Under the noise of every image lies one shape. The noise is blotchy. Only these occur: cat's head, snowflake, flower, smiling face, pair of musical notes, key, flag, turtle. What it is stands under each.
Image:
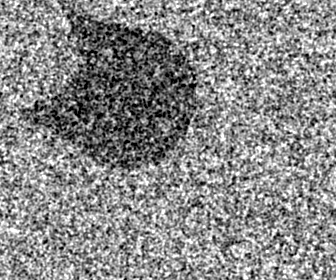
cat's head
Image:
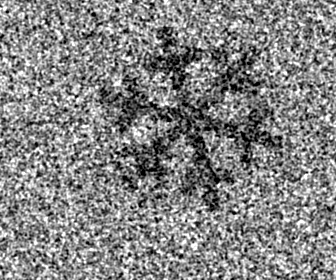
snowflake
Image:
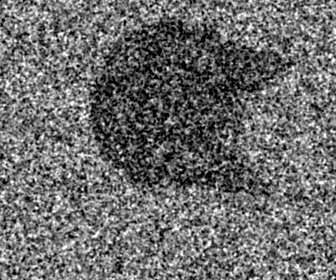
cat's head
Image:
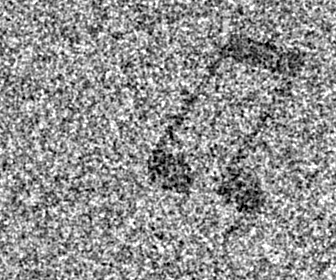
pair of musical notes
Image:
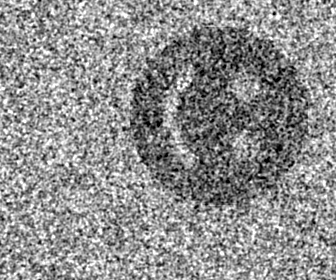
smiling face
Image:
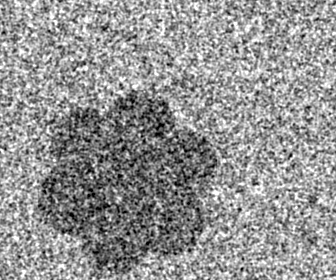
flower
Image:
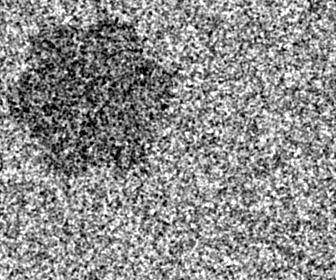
flower
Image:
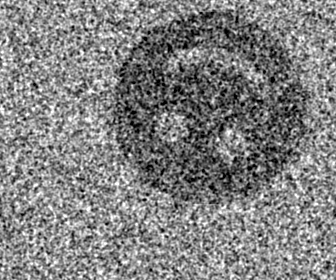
smiling face
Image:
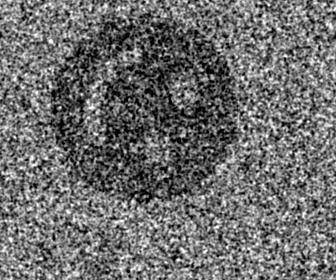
smiling face
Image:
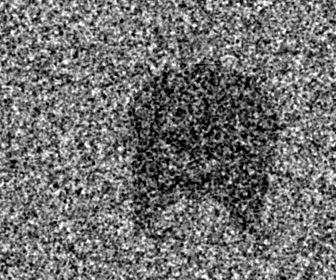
cat's head
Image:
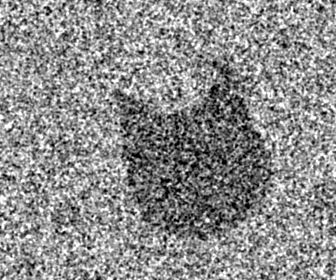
cat's head
